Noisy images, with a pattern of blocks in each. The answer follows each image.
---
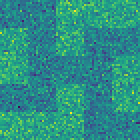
the same after a half turn
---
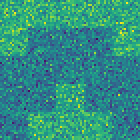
left and right mirror each other
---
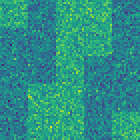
the same after a half turn
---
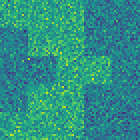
top and bottom mirror each other
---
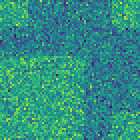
mirrored about the diagonal from the bottom left
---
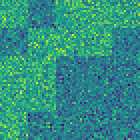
mirrored about the diagonal from the top left
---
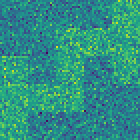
the same after a half turn
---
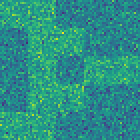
top and bottom mirror each other
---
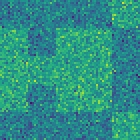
top and bottom mirror each other
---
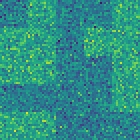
no symmetry
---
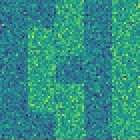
top and bottom mirror each other
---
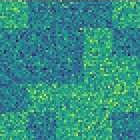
mirrored about the diagonal from the top left
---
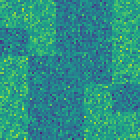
the same after a half turn
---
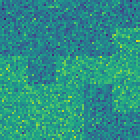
no symmetry
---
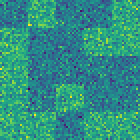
no symmetry
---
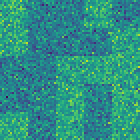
no symmetry
